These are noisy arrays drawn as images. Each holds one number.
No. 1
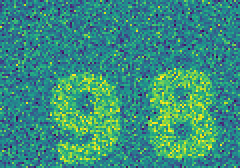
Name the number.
98
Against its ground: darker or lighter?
lighter
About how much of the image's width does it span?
two thirds
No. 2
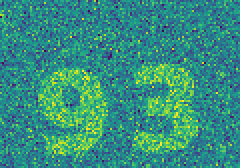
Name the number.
93
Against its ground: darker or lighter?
lighter
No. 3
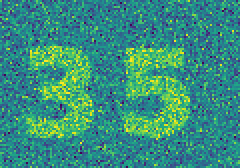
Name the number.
35
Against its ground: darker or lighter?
lighter
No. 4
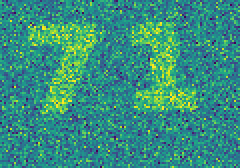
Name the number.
71
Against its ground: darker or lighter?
lighter
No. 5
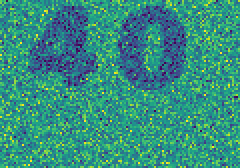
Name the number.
40
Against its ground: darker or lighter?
darker
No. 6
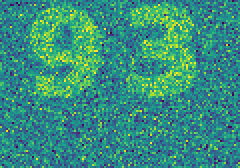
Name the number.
93
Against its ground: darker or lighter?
lighter
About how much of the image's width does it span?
two thirds
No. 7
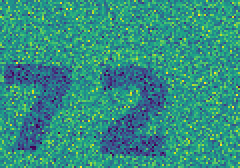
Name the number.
72
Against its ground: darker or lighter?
darker
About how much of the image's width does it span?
two thirds
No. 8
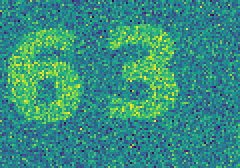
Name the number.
63
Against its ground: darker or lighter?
lighter
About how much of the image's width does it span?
two thirds
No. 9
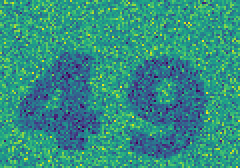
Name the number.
49
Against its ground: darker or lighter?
darker
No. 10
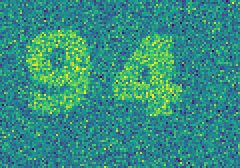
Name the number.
94
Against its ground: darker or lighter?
lighter
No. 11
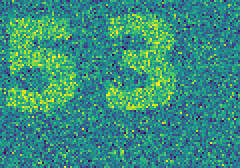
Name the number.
53
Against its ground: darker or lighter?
lighter
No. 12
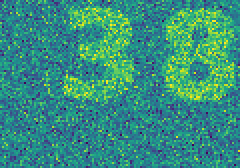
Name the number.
38
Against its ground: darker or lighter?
lighter
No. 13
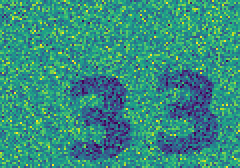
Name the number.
33
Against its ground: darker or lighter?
darker
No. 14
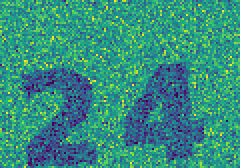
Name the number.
24
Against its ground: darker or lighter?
darker
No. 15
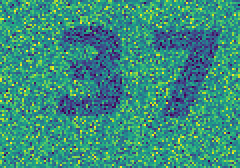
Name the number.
37
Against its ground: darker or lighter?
darker
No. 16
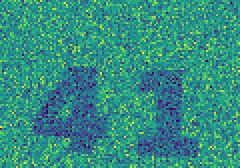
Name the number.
41
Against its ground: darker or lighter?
darker
